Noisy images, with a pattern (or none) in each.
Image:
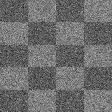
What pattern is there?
a checkerboard
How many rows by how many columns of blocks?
5 by 4
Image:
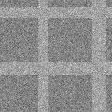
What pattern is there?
bands of rows crossing bands of columns
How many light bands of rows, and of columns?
2 and 2
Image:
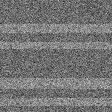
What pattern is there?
bands of rows
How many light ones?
4
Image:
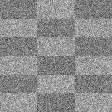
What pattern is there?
a checkerboard
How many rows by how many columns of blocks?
6 by 3
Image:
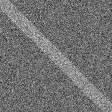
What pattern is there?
a diagonal band
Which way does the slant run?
top left to bottom right
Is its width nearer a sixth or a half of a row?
a sixth
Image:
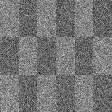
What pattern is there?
a checkerboard
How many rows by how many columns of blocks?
3 by 6
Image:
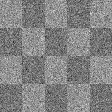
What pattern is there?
a checkerboard
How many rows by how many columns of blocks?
4 by 5
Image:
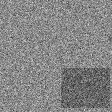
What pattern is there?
one block
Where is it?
bottom right
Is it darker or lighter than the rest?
darker
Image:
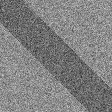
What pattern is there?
a diagonal band
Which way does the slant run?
top left to bottom right
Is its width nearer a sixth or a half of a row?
a half
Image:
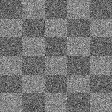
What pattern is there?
a checkerboard
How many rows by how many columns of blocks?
6 by 5
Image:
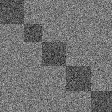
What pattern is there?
blocks along the diagonal
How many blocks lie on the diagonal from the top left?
5
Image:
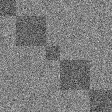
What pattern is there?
blocks along the diagonal
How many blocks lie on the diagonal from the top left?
5
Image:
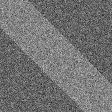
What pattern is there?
a diagonal band
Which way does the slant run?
top left to bottom right
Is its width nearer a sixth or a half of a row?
a half
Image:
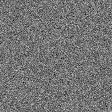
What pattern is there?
only noise
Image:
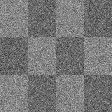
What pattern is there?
a checkerboard
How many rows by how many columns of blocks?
3 by 4
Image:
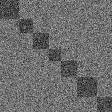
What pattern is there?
blocks along the diagonal
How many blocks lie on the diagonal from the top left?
7
